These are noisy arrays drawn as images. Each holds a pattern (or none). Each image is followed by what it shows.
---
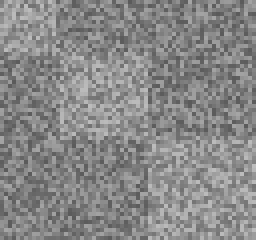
blocks along the diagonal
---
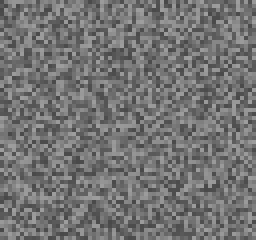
only noise
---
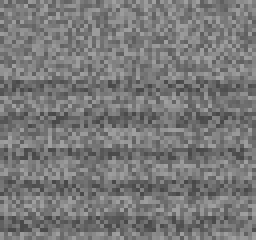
bands of rows
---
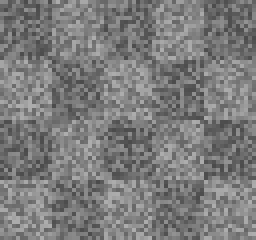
a checkerboard
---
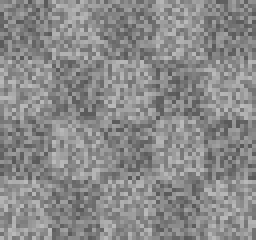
a checkerboard
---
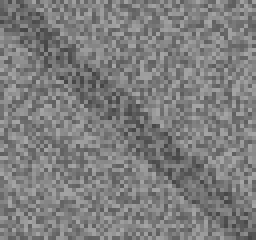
a diagonal band
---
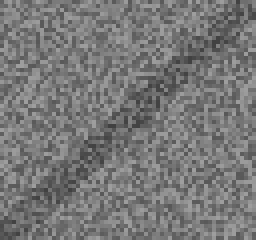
a diagonal band
